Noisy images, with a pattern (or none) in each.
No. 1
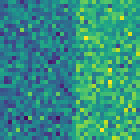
a sharp edge
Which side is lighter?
right
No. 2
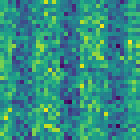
vertical stripes
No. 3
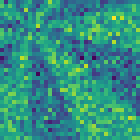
spokes from one point
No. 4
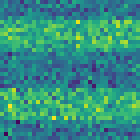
horizontal stripes
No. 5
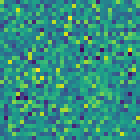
only noise
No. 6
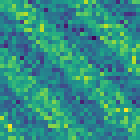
diagonal stripes
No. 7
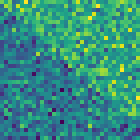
a sharp edge
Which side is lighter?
top right
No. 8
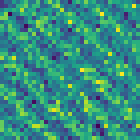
diagonal stripes
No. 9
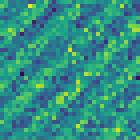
diagonal stripes
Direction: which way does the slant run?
bottom left to top right
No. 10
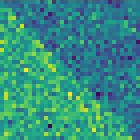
a sharp edge
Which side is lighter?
bottom left
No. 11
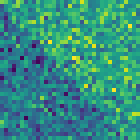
a sharp edge
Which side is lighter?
top right
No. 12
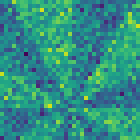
spokes from one point
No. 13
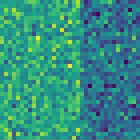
a sharp edge
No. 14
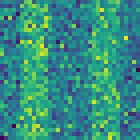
vertical stripes
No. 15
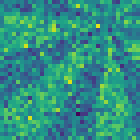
spokes from one point
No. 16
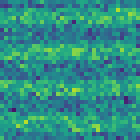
horizontal stripes
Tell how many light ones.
4
